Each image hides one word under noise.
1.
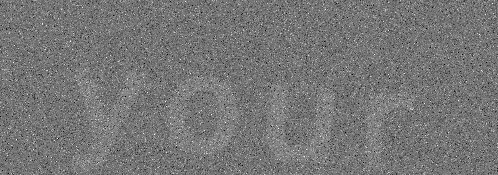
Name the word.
your
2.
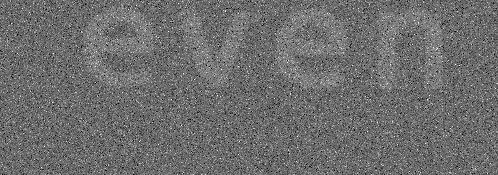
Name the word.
even
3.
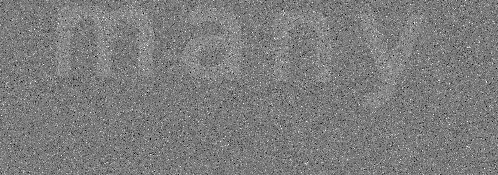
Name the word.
many
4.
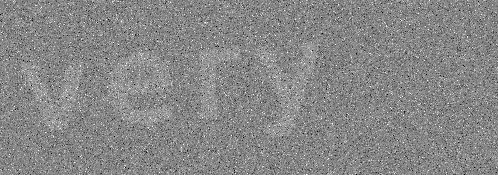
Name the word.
very
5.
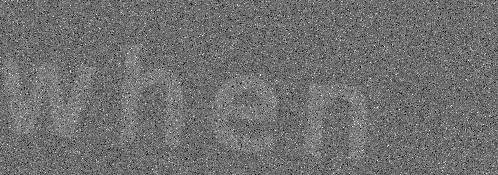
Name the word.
when
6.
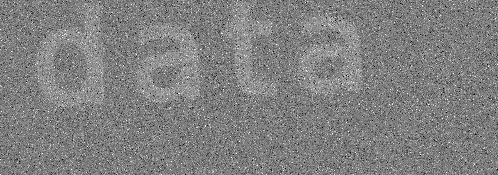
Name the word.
data
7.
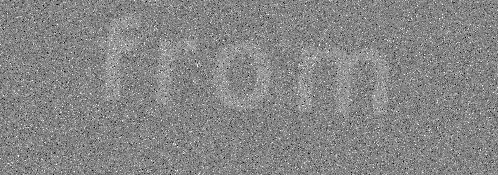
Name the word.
from
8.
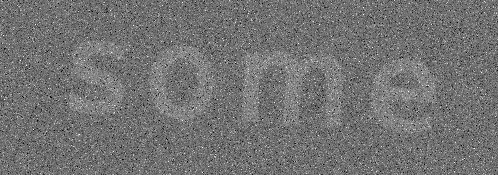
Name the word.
some
